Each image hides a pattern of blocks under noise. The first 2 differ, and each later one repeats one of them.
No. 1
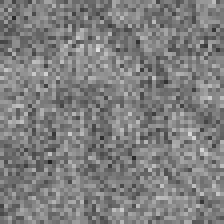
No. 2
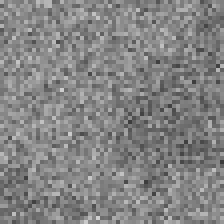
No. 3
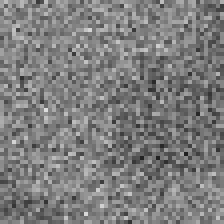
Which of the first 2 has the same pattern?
2
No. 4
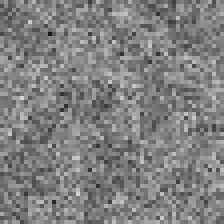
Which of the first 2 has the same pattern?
1
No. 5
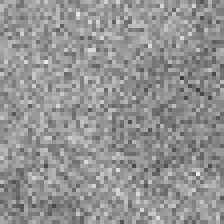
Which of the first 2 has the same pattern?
2
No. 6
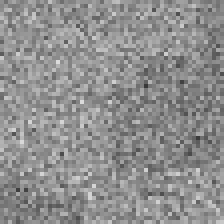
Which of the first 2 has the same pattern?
2
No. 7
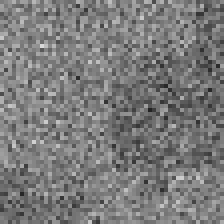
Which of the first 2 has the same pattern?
2
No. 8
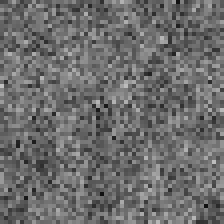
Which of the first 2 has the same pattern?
1
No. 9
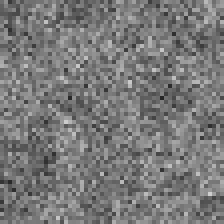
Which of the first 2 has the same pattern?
1
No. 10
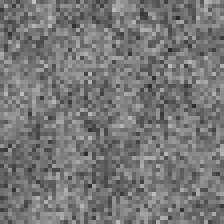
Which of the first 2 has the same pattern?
1
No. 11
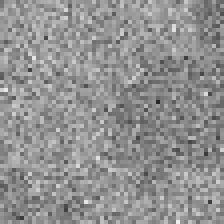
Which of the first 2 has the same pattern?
2
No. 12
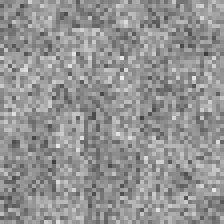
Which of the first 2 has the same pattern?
1
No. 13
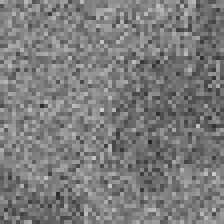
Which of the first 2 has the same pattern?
2
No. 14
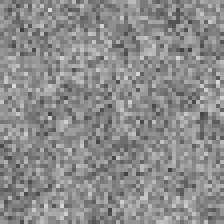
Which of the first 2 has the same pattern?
1
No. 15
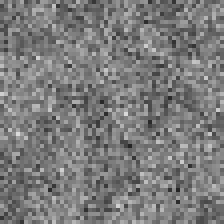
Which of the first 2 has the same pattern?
1
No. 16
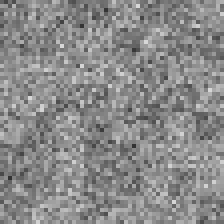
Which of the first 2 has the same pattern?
1
